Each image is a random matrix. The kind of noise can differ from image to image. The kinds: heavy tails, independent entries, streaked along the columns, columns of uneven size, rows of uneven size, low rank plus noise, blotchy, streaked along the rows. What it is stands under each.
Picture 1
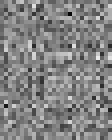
low rank plus noise
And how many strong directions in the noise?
one
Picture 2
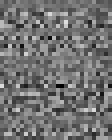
rows of uneven size
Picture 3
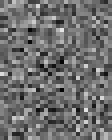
low rank plus noise
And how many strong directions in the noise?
three or four
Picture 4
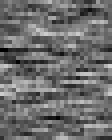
streaked along the rows
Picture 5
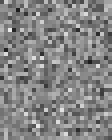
independent entries
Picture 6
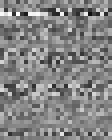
rows of uneven size
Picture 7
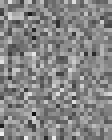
low rank plus noise
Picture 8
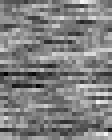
streaked along the rows
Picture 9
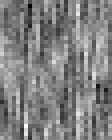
streaked along the columns
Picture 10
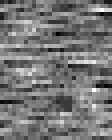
streaked along the rows
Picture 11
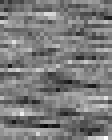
streaked along the rows
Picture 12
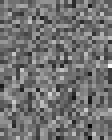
low rank plus noise
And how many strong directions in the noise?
five to eight
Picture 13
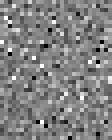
heavy tails
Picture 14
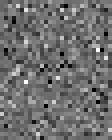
heavy tails
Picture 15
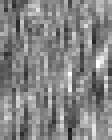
streaked along the columns
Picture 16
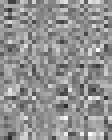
low rank plus noise
